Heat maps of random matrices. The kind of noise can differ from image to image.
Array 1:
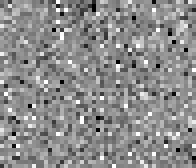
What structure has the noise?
heavy tails
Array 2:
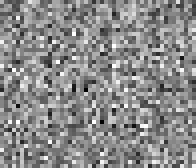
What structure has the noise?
low rank plus noise
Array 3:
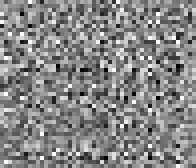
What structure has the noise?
low rank plus noise
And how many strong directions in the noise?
three or four
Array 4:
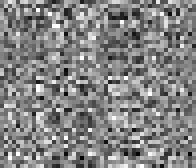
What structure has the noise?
low rank plus noise
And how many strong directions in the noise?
two
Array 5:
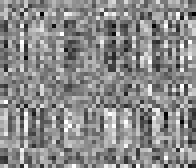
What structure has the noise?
low rank plus noise
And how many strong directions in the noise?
one
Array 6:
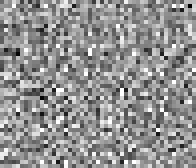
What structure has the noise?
low rank plus noise
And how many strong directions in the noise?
three or four
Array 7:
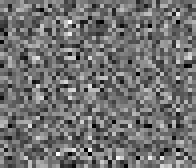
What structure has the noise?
low rank plus noise
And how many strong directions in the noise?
five to eight
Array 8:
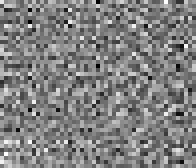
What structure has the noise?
low rank plus noise
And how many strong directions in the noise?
two
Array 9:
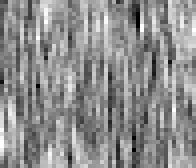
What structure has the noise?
streaked along the columns
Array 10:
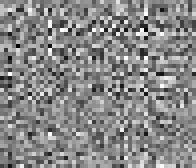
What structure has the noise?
low rank plus noise
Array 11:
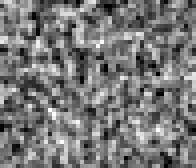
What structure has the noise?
blotchy
